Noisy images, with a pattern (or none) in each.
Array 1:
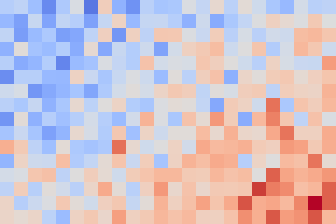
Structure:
a smooth slope
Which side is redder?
bottom right
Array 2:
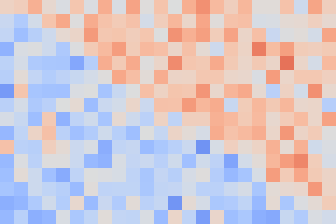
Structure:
a sharp edge
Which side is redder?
top right
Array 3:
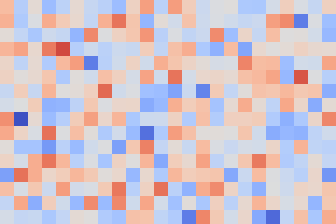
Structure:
only noise
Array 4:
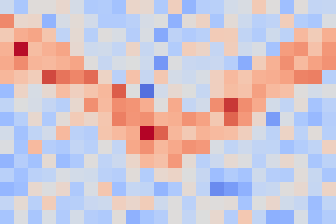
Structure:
a wavy band
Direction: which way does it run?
left to right
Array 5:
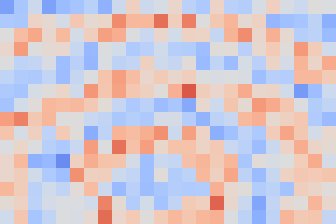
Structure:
rings round one point
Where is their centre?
bottom middle
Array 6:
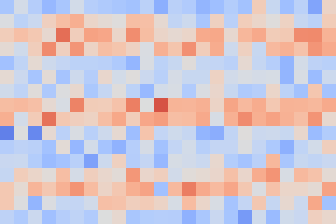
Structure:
horizontal stripes
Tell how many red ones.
3
